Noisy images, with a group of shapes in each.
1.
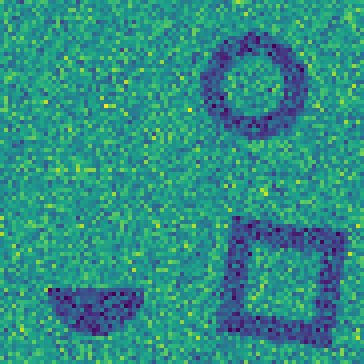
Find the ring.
top right
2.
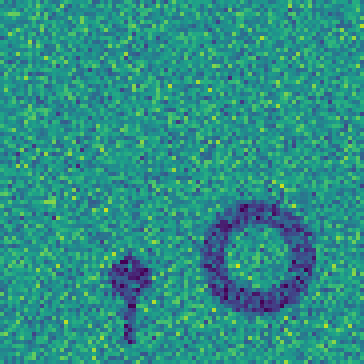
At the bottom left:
lollipop
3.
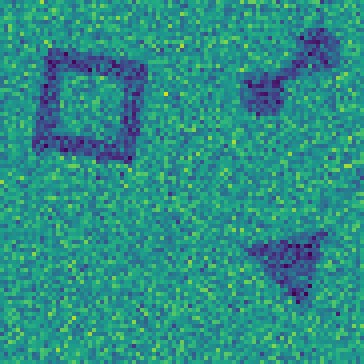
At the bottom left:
nothing
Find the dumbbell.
top right
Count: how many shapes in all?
3
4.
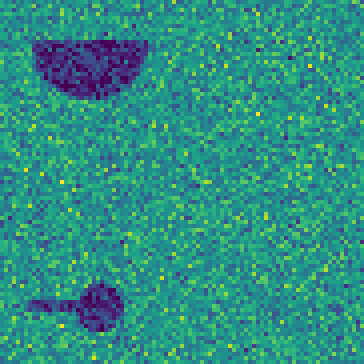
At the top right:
nothing
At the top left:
half disc
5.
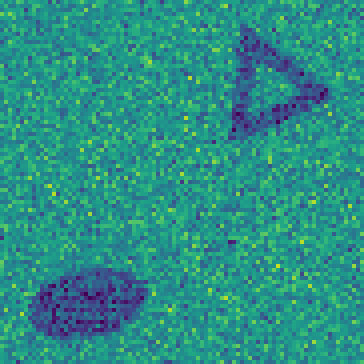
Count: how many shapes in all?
2
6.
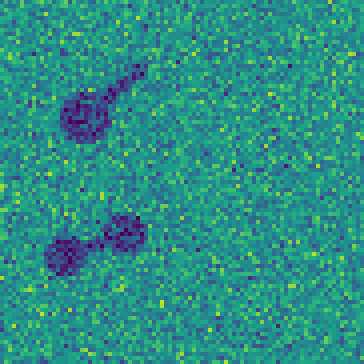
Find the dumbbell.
bottom left
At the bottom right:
nothing
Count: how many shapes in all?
2
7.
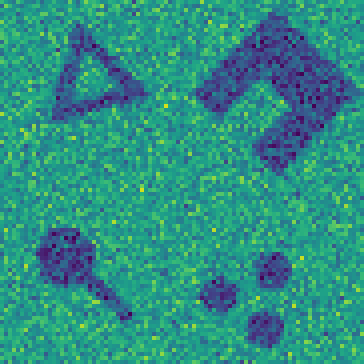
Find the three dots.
bottom right
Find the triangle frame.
top left
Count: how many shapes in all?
4
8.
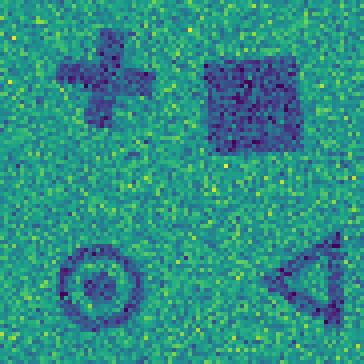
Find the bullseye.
bottom left
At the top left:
cross
